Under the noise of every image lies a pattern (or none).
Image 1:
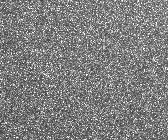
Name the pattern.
a smooth slope
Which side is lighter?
top right
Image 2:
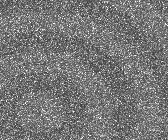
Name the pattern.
rings round one point
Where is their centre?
bottom left
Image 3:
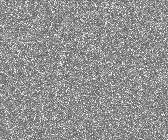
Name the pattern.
only noise
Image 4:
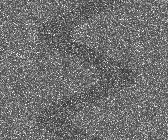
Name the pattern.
a wavy band
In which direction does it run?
top to bottom
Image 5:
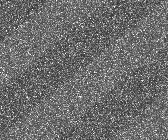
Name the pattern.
diagonal stripes
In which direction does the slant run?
bottom left to top right
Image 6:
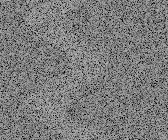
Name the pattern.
a wavy band
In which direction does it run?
top to bottom
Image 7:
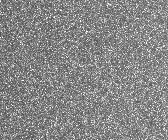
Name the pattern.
a smooth slope
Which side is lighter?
right
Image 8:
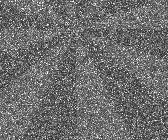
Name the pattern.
spokes from one point
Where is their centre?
top middle
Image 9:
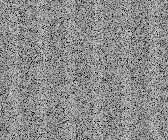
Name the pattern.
vertical stripes
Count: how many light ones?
6
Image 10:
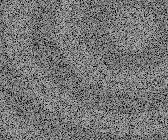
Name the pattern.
rings round one point
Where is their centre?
top right
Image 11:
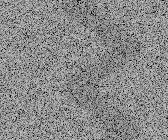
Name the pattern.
a wavy band
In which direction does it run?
top to bottom
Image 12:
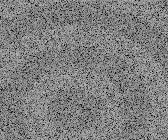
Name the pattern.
rings round one point
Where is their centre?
bottom middle
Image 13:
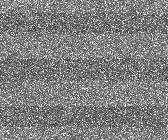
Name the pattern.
horizontal stripes
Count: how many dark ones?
3
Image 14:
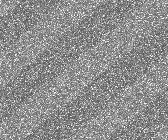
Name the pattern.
diagonal stripes
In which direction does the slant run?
bottom left to top right
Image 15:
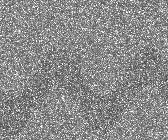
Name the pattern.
a wavy band
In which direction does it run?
left to right
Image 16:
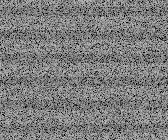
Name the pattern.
horizontal stripes
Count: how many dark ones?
6
